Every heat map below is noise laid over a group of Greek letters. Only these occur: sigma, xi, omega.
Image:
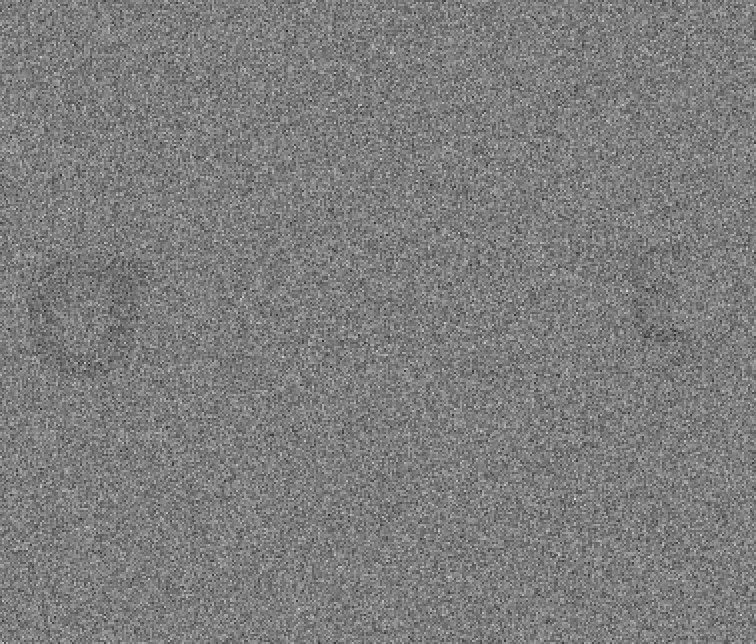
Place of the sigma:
middle left
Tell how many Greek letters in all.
2
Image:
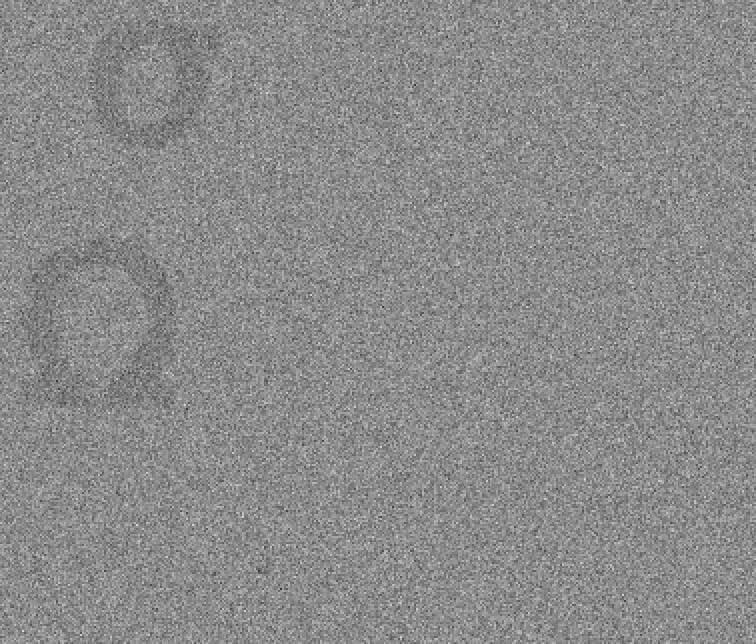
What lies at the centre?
nothing
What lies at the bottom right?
nothing
